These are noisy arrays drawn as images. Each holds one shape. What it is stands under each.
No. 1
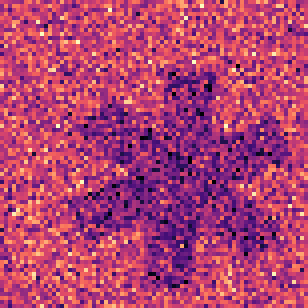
dark asterisk
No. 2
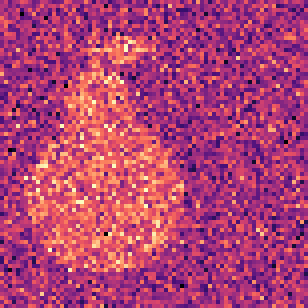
light pear
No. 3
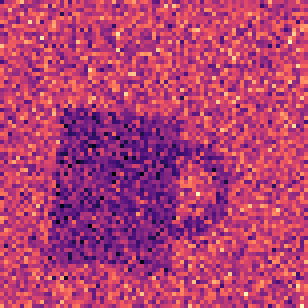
dark cup
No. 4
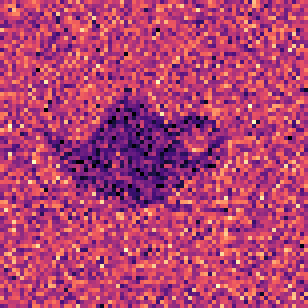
dark teapot
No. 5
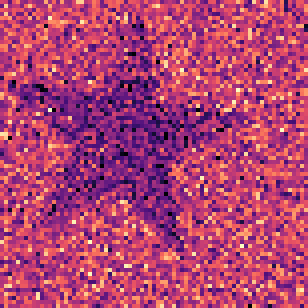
dark star
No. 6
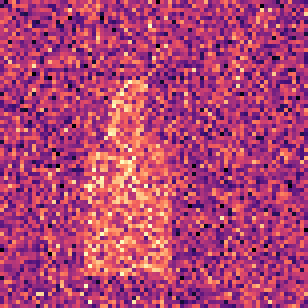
light bottle
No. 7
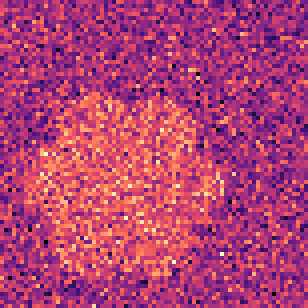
light flower
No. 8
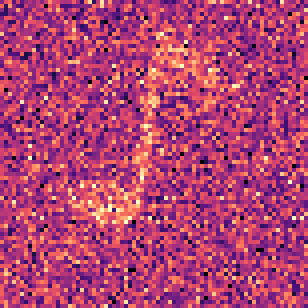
light musical note
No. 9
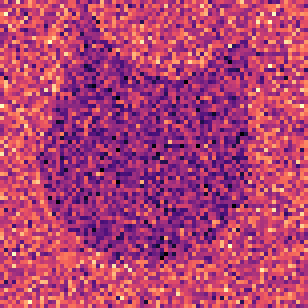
dark cat's head
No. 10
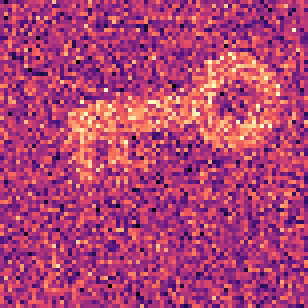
light key
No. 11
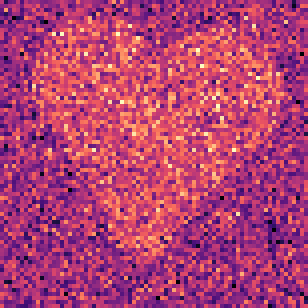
light heart
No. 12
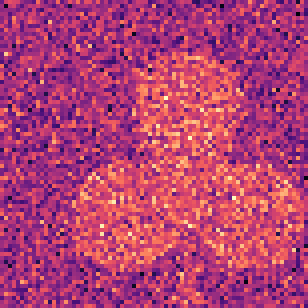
light club
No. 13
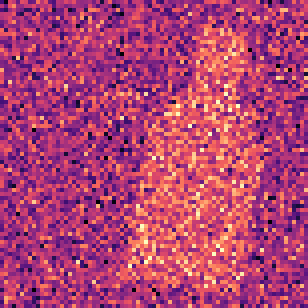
light bottle
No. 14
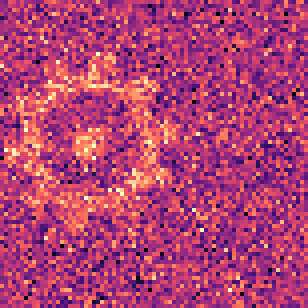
light gear
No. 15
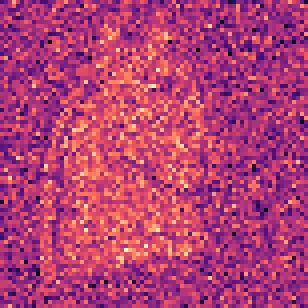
light chess knight
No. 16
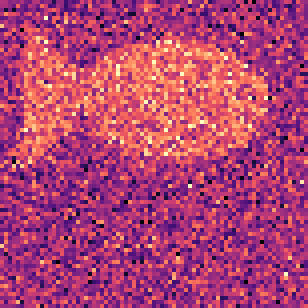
light fish
